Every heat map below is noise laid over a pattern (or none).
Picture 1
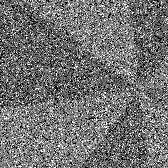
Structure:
spokes from one point
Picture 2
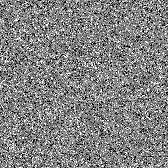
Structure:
only noise
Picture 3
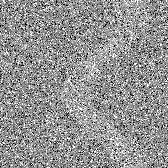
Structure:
a wavy band
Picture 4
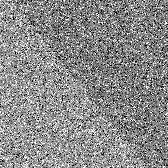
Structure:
a sharp edge
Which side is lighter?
bottom left
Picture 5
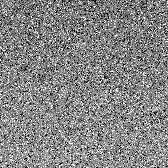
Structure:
a smooth slope
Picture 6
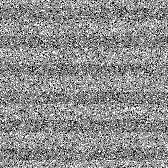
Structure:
horizontal stripes
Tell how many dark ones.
6
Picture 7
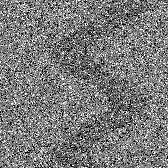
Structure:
a wavy band
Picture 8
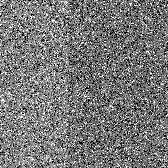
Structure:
a sharp edge
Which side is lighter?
left
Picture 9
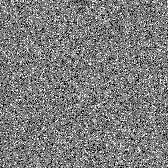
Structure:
only noise
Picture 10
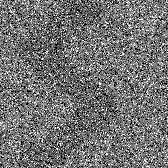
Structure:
a wavy band
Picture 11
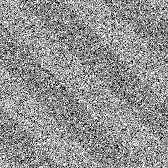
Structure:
diagonal stripes
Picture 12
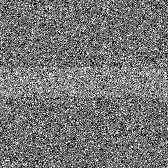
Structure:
one horizontal stripe
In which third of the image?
middle
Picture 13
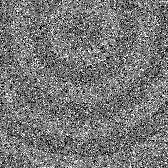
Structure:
rings round one point
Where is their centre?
top middle
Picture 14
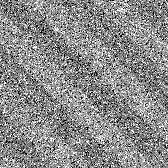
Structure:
diagonal stripes
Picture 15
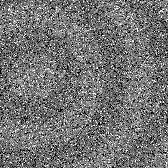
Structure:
rings round one point
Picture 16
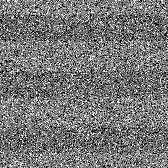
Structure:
horizontal stripes
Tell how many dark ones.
3
